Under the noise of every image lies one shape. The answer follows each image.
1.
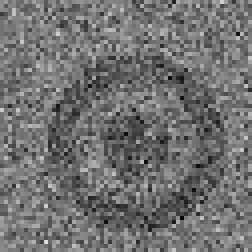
dark bullseye
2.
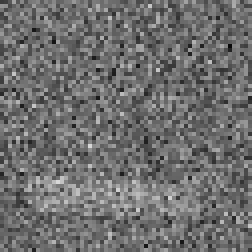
light bar
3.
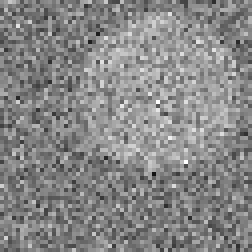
light disc
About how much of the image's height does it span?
two thirds
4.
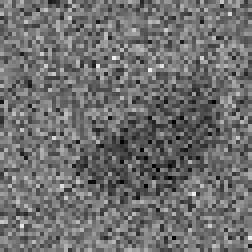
dark half disc
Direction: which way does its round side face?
down and right
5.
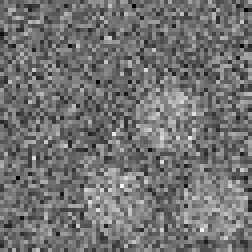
light three dots
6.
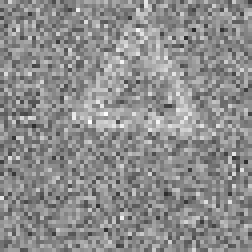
light triangle frame
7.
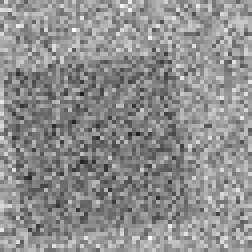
dark square
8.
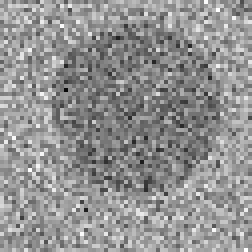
dark disc
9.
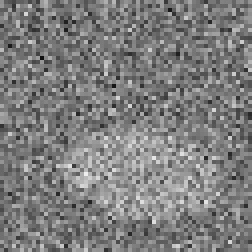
light ellipse
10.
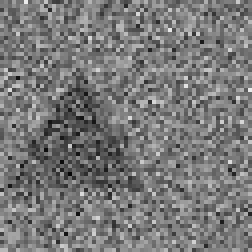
dark triangle
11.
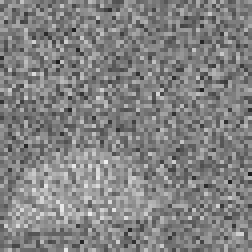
light half disc
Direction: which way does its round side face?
up
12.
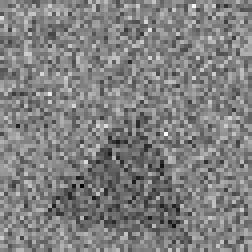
dark triangle
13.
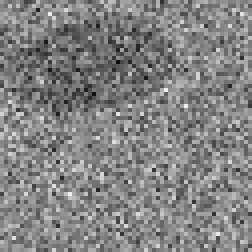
dark ellipse
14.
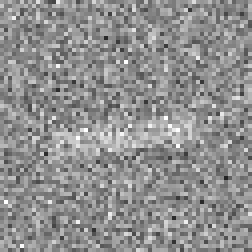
light bar
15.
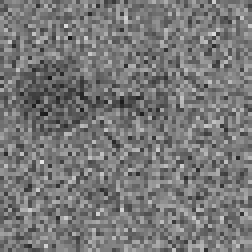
dark lollipop
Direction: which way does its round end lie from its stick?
left
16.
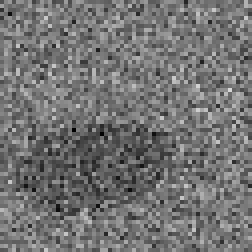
dark ellipse
